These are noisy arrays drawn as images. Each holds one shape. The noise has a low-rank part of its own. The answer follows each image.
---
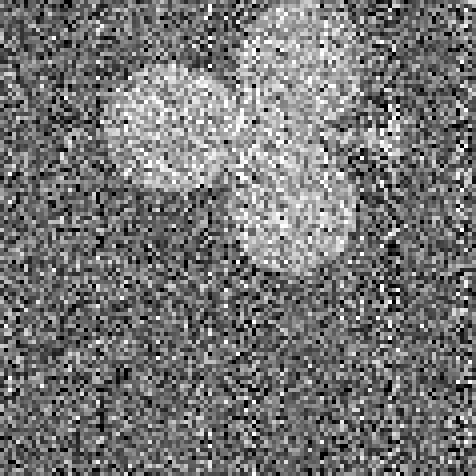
club
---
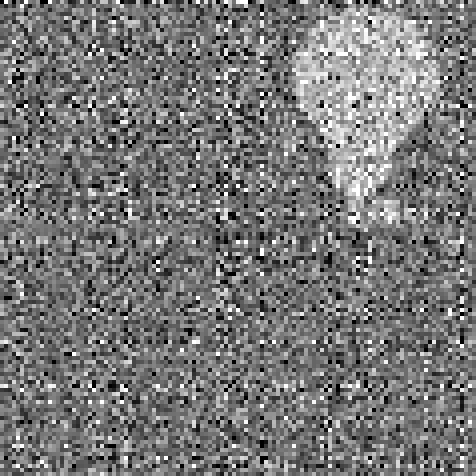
pear
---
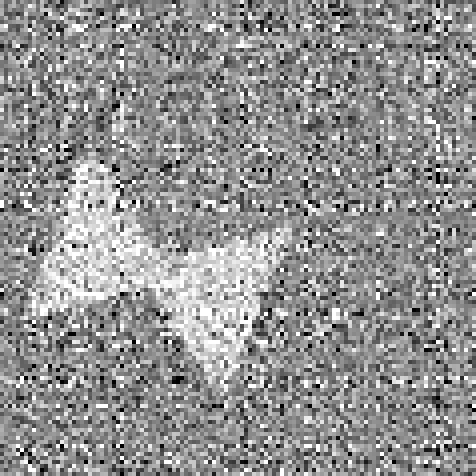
bow tie
